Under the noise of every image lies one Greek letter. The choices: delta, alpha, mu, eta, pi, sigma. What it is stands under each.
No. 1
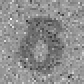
delta
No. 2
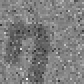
eta
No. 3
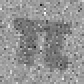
pi
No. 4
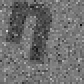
eta
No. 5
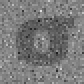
sigma
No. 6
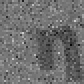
eta
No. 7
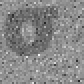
sigma
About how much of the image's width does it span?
two thirds
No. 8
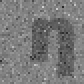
eta
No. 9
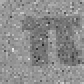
pi
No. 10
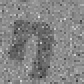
eta
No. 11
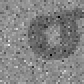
sigma
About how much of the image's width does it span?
two thirds
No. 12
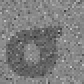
sigma
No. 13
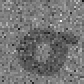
sigma
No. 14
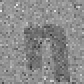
eta
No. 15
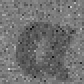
alpha
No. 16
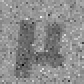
mu
